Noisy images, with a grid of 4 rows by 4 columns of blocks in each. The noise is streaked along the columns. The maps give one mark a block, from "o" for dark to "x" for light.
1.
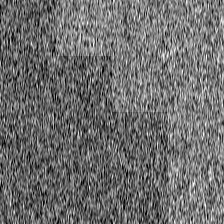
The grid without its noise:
o x x x
o o x x
o o o x
o o o x
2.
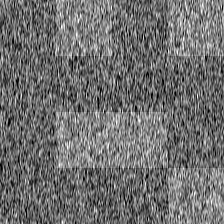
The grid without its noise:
o x o x
o o o o
o x x o
o o o x
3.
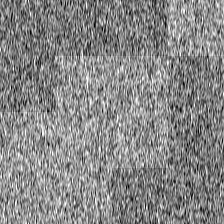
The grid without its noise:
o o o x
o x x o
x x x o
x x o o
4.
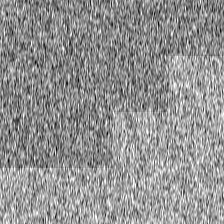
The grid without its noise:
o o o o
o o o x
o o x x
x x x x
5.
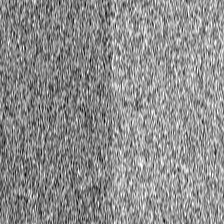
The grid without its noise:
o o x x
o o x x
o o x x
o o x x
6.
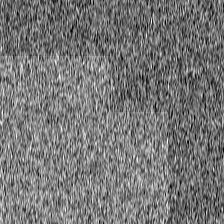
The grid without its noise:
o o o o
x x o o
x x x o
x x x o
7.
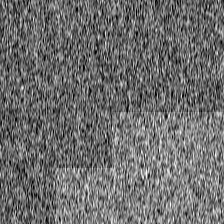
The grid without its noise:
o o o o
o o o o
o o x x
o x x x
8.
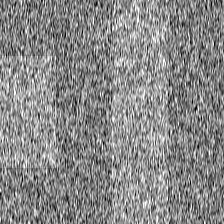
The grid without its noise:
o o x o
x o x o
x o x o
o o x o
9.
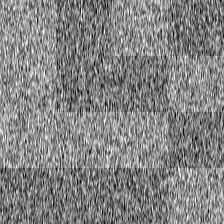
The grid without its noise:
x o x o
x o o x
x x x o
o o o x
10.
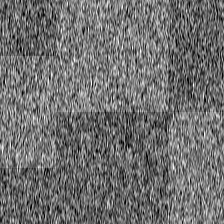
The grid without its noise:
o x x o
x x x o
x o o x
o o o x
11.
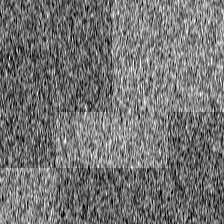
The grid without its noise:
o o x x
o o x x
o x x o
x o o o
